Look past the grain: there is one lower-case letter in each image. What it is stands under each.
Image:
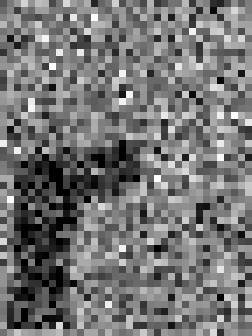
dark r
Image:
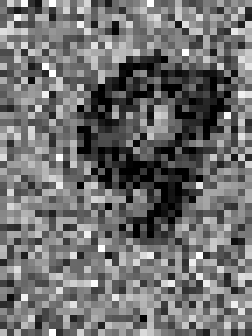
dark q
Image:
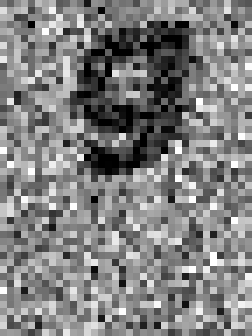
dark g
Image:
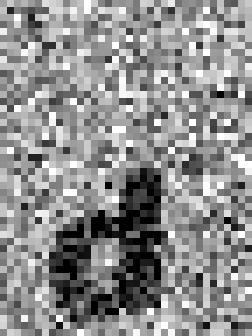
dark d
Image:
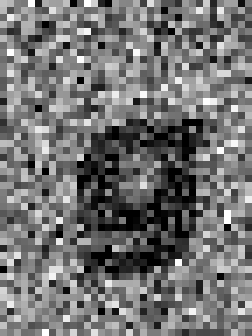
dark g
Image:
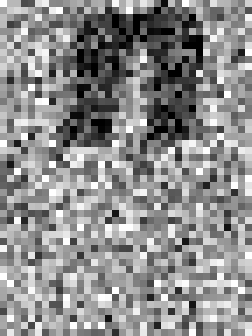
dark n
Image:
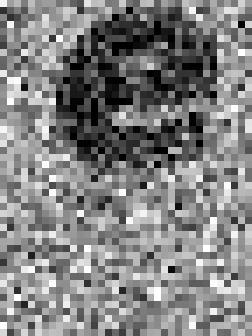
dark e
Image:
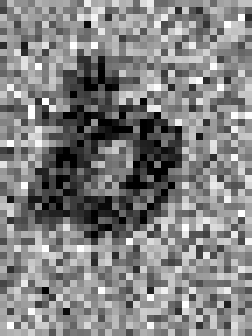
dark b
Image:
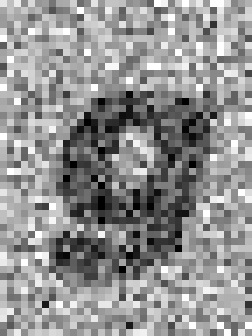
dark g
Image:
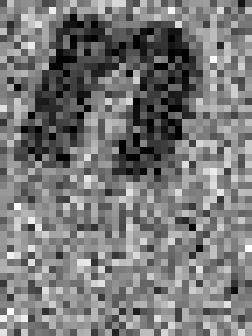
dark n
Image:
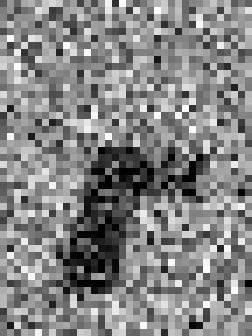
dark r
